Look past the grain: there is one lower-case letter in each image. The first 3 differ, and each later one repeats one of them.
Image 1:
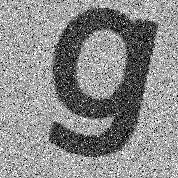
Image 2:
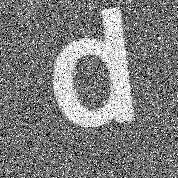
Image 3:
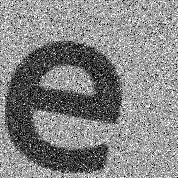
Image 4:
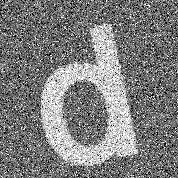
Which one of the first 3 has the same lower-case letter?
2
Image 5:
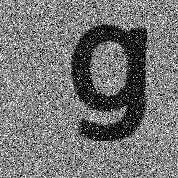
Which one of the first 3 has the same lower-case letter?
1
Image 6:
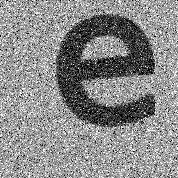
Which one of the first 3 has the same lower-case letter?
3
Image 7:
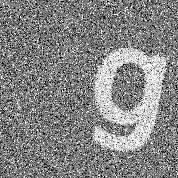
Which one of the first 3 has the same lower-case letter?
1
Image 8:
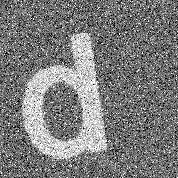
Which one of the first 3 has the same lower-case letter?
2
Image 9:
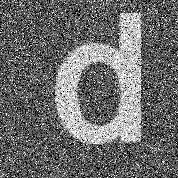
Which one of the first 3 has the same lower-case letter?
2
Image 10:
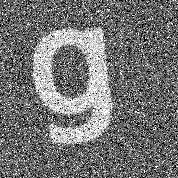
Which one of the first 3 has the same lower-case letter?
1
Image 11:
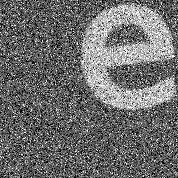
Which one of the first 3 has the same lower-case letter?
3
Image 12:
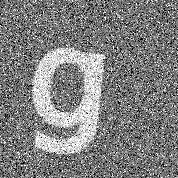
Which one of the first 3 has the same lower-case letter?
1
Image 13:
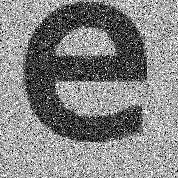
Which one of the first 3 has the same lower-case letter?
3
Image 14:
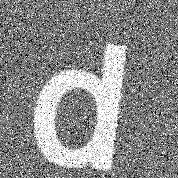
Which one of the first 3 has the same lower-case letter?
2
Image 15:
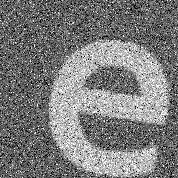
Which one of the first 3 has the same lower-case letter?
3
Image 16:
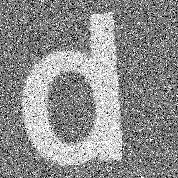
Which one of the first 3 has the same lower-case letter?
2
